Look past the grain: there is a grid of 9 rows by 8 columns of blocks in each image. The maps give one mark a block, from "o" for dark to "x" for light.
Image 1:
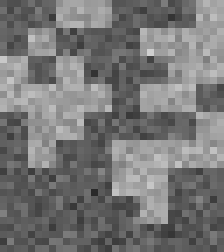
o o x x o o o x
o x o o o x x x
x o x o o o x x
x x x x o x x o
o x x o o o o x
o x o o x x x x
o o o o x x o o
o o o o o x o o
o o o o o o o o
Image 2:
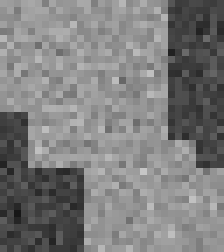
x x x x x x o o
x x x x x x o o
x x x x x x o o
x x x x x x o o
o x x x x x o o
o x x x x x x o
o o o x x x x x
o o o x x x x x
o o o x x x x x
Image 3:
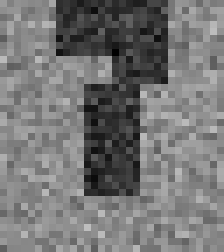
x x o o o o x x
x x o o o o x x
x x x x o o x x
x x x o o x x x
x x x o o x x x
x x x o o x x x
x x x o o x x x
x x x x x x x x
x x x x x x x x
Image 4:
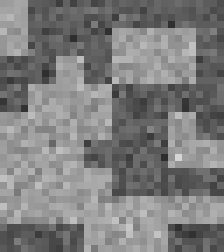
x o o o o o o o
x o o o x x x o
o o x o x x x o
o x x x o o o o
x x x x o o x o
x x x o o o x x
x x x x o o o o
x x x x x x x x
o o o x x x o o
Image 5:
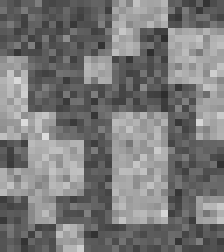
o o o o x x o o
o o o o x o x x
x o o x o o x x
x o o o o o o x
x x o o x x o x
o x x o x x o o
x x x o x x o o
o x o o x x o x
o o x o o o o o
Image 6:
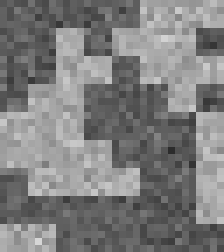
o o o o o x x x
o o x o x x x o
o o x x o x x x
o x x o o o x o
x x x o o o o x
x x x x o o o x
o x x x x o o x
o o o o o o o x
x x o o o o o o
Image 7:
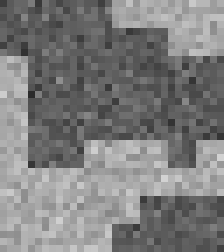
o o o o x x x x
o o o o o o x x
x o o o o o o o
x o o o o o o o
x o o o o o o o
x o o x x x o x
x x x x x x x x
x x x x x o o o
x x x x o o o o
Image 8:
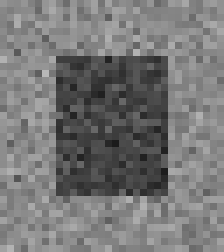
x x x x x x x x
x x x x x x x x
x x o o o o x x
x x o o o o x x
x x o o o o x x
x x o o o o x x
x x o o o o x x
x x x x x x x x
x x x x x x x x
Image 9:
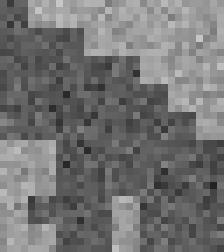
o x x x x x x x
o o o x x x x x
o o o o o x x x
o o o o o o x x
o o o o o o o x
x x o o o o o o
x x o o o o o o
x o o o x o o o
x x o o x o o o
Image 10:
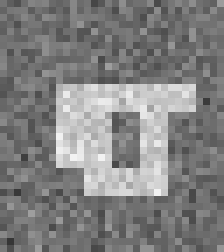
o o o o o o o o
o o o o o o o o
o o o o o o o o
o o x x x x x o
o o x x o x o o
o o x x o x o o
o o o x x x o o
o o o o o o o o
o o o o o o o o
